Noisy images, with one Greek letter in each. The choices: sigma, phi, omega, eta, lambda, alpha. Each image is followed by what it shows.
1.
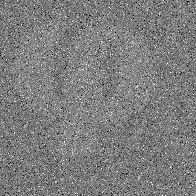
light phi
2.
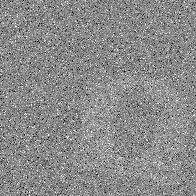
light omega
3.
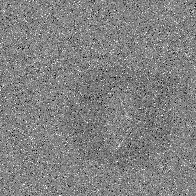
dark sigma
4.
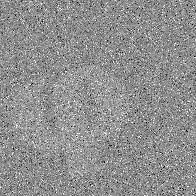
light phi
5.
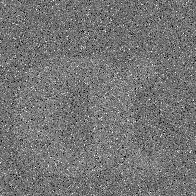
light alpha
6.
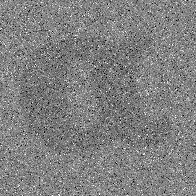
dark alpha
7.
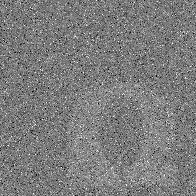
light omega
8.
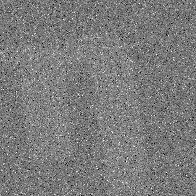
light eta
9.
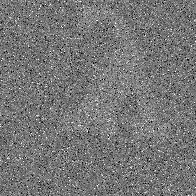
light lambda
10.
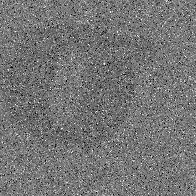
dark sigma
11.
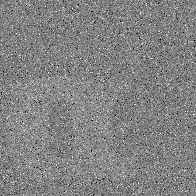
light alpha
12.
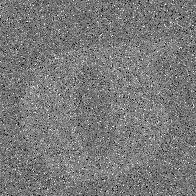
light sigma
